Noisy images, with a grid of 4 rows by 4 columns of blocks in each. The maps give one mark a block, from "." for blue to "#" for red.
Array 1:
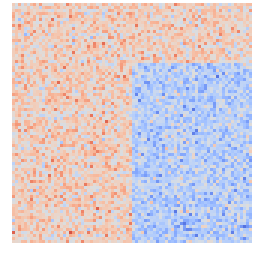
# # # #
# # . .
# # . .
# # . .
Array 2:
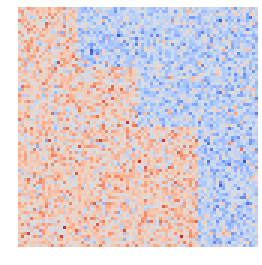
# . . .
# # . .
# # # .
# # # .
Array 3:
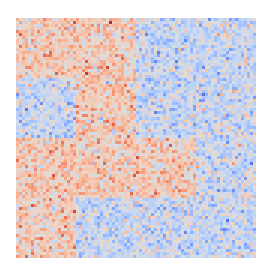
# # . .
. # . .
# # # .
# . . .
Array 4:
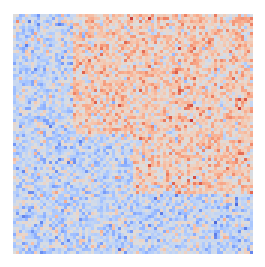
. # # #
. # # #
. . # #
. . . .
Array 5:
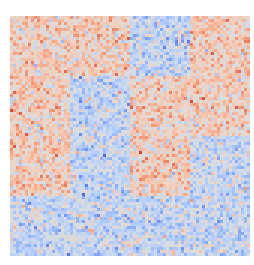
# # . #
# . # #
# . # .
. . . .
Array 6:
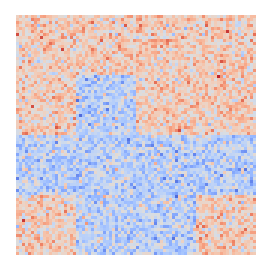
# # # #
# . # #
. . . .
# . . #
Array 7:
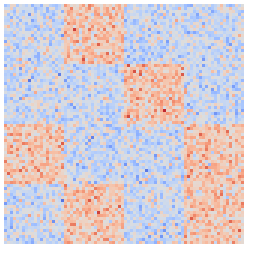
. # . .
. . # .
# . . #
. # . #
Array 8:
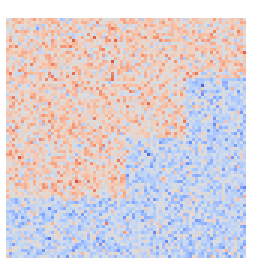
# # # #
# # # .
# # . .
. . . .
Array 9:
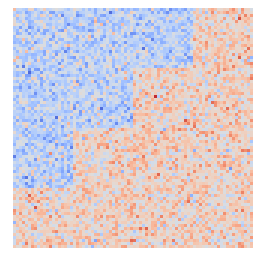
. . . #
. . # #
. # # #
# # # #
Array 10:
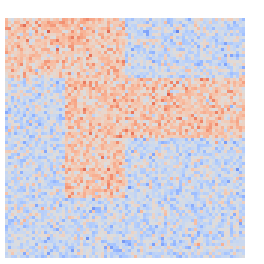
# # . .
. # # #
. # . .
. . . .
